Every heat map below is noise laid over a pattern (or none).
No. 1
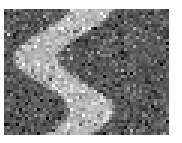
a wavy band
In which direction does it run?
top to bottom
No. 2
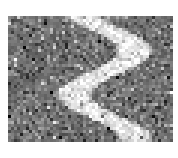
a wavy band
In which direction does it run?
top to bottom
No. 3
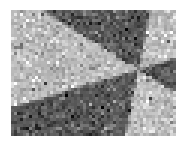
spokes from one point
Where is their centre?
middle right
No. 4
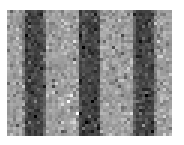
vertical stripes
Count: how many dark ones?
3
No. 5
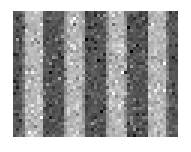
vertical stripes
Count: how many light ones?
4
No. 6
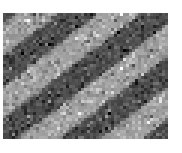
diagonal stripes
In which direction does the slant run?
bottom left to top right
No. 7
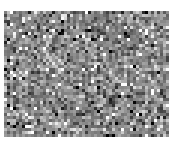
only noise
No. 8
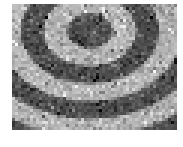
rings round one point
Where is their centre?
top middle
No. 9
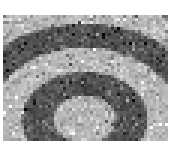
rings round one point
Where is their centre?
bottom middle
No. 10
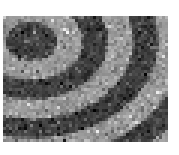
rings round one point
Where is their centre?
top left
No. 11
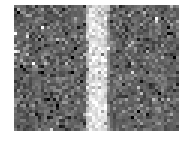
one vertical stripe
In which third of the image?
middle
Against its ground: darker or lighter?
lighter
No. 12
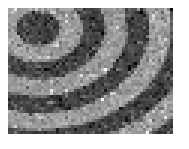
rings round one point
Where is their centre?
top left
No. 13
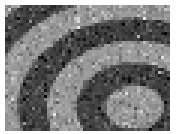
rings round one point
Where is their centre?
bottom right
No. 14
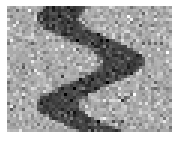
a wavy band
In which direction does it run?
top to bottom
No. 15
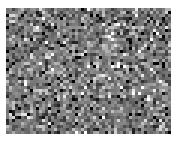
only noise
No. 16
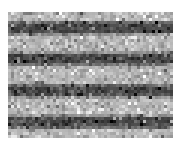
horizontal stripes
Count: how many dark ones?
4
